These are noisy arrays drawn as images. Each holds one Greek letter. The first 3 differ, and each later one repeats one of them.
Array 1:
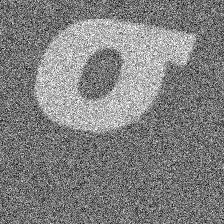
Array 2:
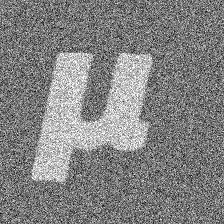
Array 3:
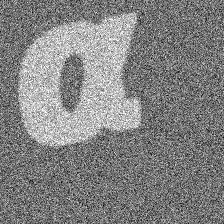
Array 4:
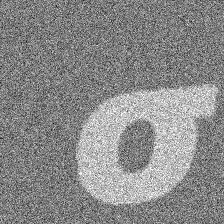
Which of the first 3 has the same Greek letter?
1
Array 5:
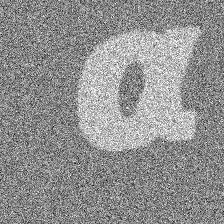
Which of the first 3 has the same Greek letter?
3
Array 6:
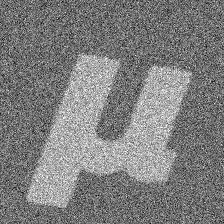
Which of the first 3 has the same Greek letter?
2
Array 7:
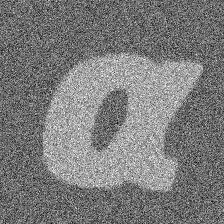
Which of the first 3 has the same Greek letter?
3
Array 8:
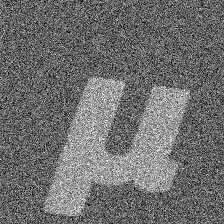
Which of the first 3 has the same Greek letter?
2
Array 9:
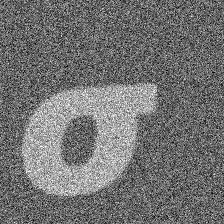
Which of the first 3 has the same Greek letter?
1
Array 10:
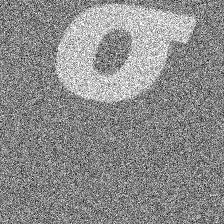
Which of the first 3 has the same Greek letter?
1
